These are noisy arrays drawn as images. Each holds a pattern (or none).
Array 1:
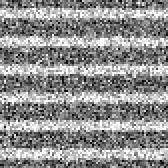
horizontal stripes
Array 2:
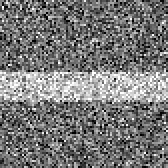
one horizontal stripe
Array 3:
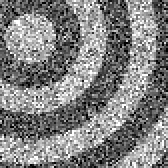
rings round one point
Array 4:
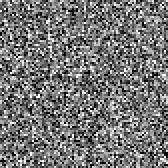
only noise
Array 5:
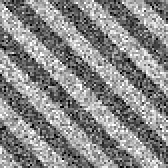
diagonal stripes
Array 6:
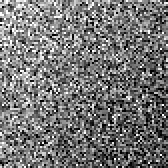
a smooth slope
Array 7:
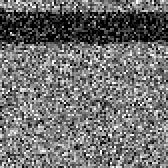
one horizontal stripe
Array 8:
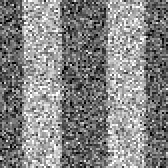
vertical stripes
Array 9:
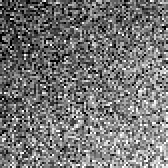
a smooth slope
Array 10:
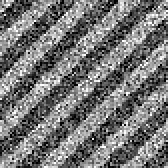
diagonal stripes
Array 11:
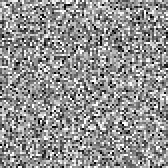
only noise
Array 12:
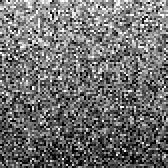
a smooth slope
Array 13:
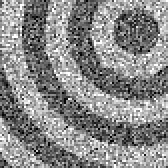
rings round one point
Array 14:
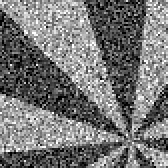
spokes from one point
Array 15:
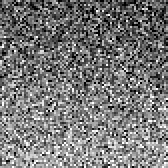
a smooth slope
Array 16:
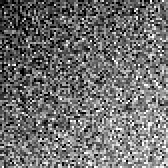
a smooth slope
